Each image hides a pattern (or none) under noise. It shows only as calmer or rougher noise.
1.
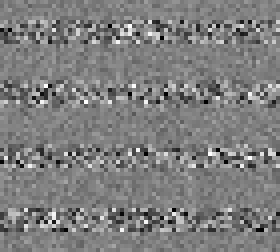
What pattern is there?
horizontal stripes
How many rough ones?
4
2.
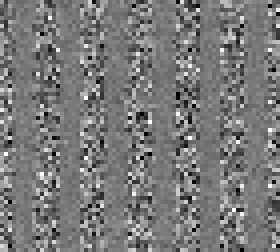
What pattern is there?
vertical stripes
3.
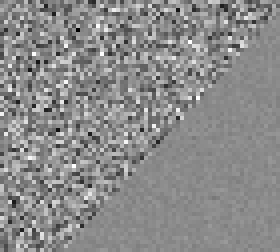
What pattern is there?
a sharp edge
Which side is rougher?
top left
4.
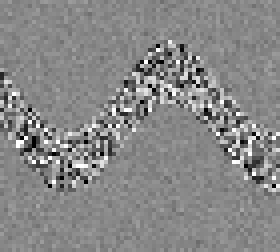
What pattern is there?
a wavy band
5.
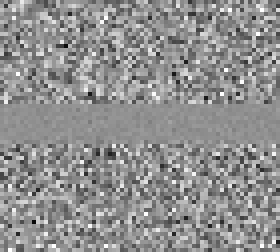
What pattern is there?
one horizontal stripe
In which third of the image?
middle
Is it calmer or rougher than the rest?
calmer
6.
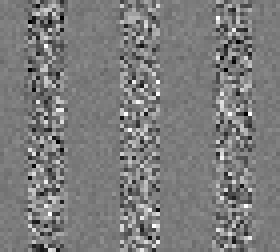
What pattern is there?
vertical stripes
